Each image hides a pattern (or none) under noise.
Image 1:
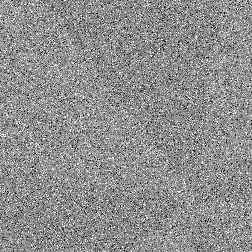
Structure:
spokes from one point
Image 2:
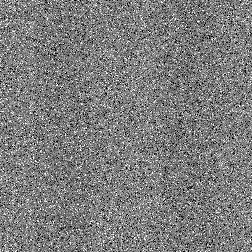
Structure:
vertical stripes
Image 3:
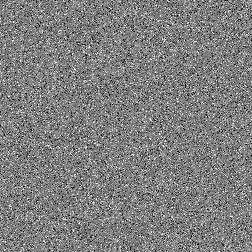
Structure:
only noise
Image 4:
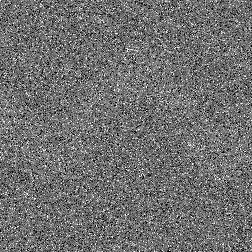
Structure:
a wavy band
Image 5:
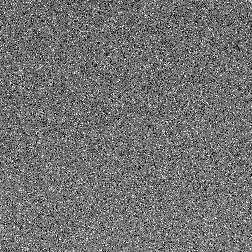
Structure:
a smooth slope
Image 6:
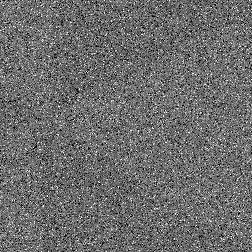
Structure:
spokes from one point
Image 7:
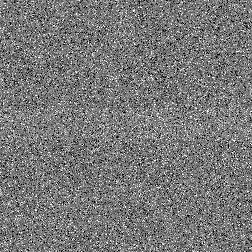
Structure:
one horizontal stripe
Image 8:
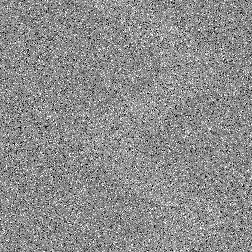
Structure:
a wavy band
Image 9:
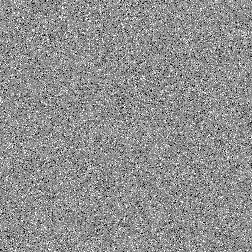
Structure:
only noise
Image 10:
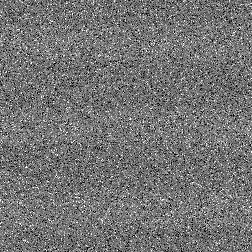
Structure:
horizontal stripes
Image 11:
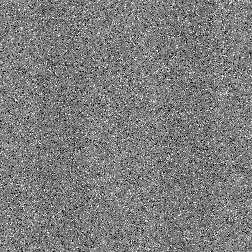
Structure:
vertical stripes
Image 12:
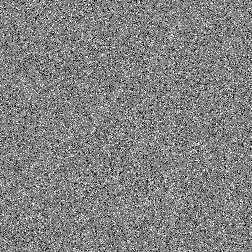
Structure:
only noise
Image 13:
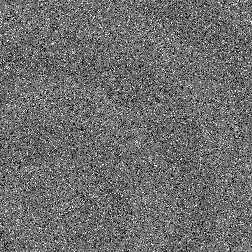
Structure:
rings round one point
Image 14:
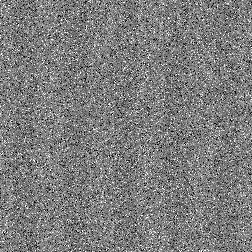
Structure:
vertical stripes
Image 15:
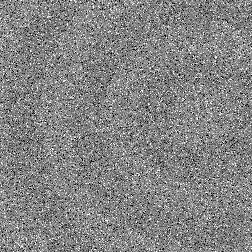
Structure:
rings round one point
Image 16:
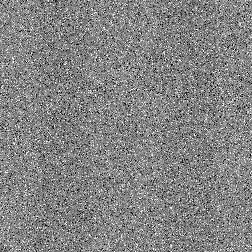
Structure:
vertical stripes
